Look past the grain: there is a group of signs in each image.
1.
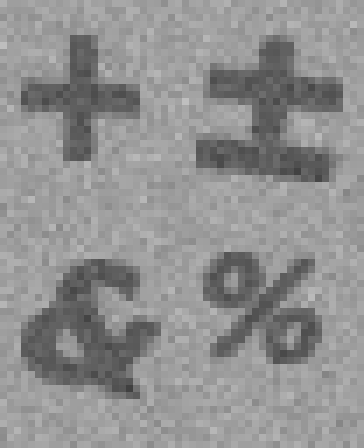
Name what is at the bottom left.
ampersand
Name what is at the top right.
plus-minus sign
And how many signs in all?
4
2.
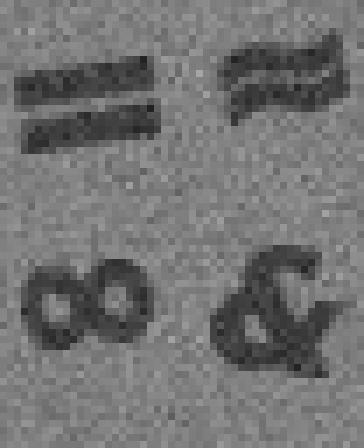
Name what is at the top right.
approximately sign
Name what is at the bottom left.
infinity sign
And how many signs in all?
4
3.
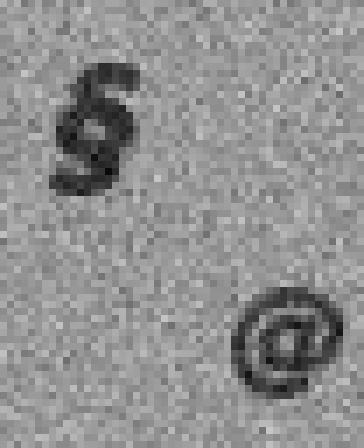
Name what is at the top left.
section sign
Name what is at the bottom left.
nothing
